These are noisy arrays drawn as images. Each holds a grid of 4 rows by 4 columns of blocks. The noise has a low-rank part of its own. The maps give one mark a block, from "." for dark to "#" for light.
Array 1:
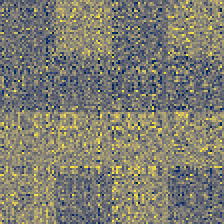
. # . #
. . . .
# # # #
# . # .
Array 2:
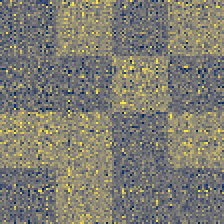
. # . #
. . # .
# # . #
. # . .
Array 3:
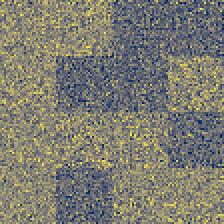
# # . .
# . . #
# # # .
# . # #
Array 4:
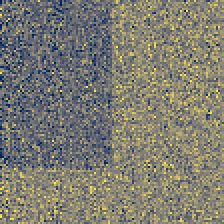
. . # #
. . # #
. . # #
# # # #
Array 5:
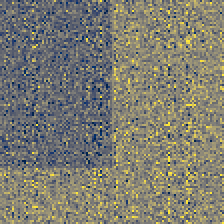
. . # #
. . # #
. . # #
# # # #
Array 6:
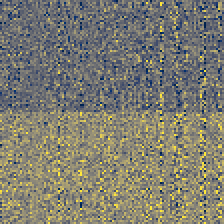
. . . .
. . . .
# # # #
# # # #
